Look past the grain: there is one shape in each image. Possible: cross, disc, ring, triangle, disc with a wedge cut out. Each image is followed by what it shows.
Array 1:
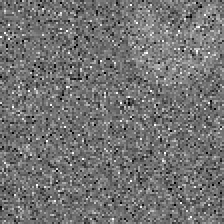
disc with a wedge cut out
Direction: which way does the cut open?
up
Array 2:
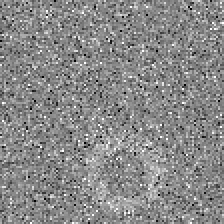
ring
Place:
bottom middle
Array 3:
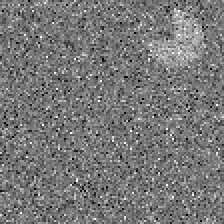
disc with a wedge cut out
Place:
top right
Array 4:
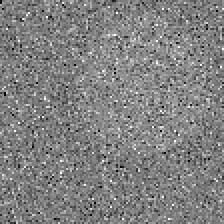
disc
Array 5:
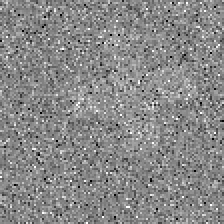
cross
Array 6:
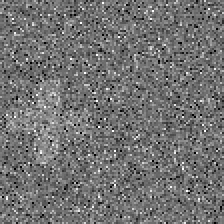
cross
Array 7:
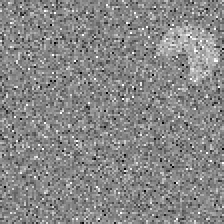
disc with a wedge cut out
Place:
top right
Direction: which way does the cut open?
down and left
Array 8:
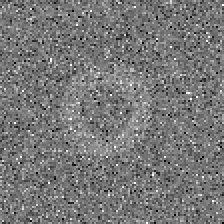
ring
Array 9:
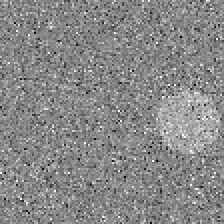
disc
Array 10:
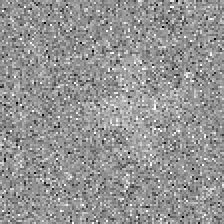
cross
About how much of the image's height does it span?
half
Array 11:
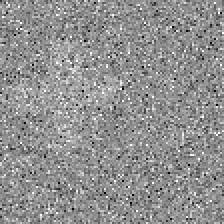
cross
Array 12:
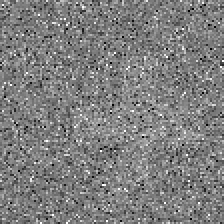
cross
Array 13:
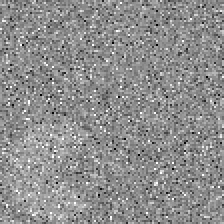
disc with a wedge cut out
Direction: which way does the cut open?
right
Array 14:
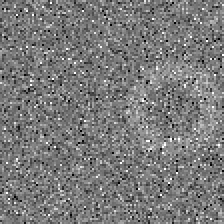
ring
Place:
middle right
